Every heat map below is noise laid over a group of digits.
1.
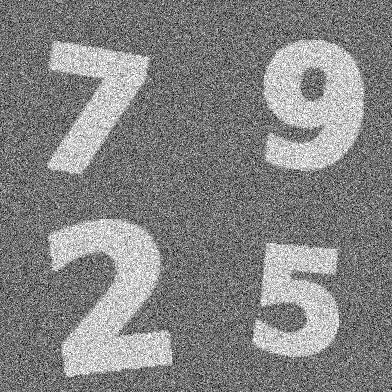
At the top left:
7
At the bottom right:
5
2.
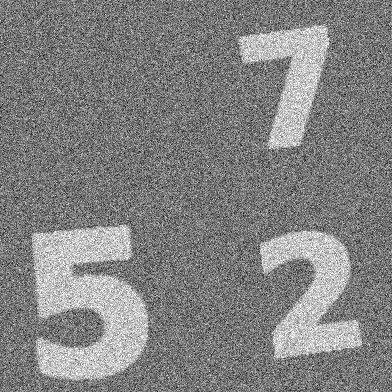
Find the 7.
top right
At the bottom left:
5
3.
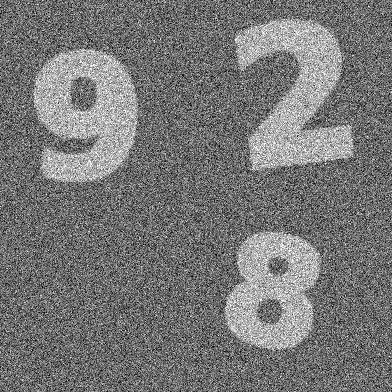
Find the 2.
top right
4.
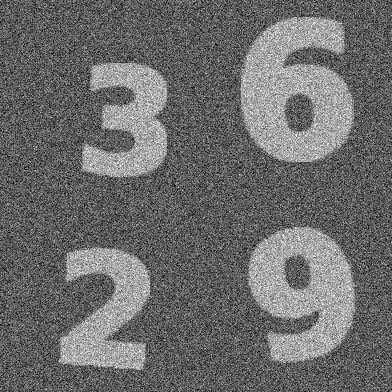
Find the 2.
bottom left
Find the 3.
top left
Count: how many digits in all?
4
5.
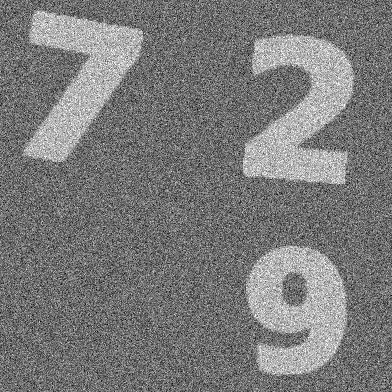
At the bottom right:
9
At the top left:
7
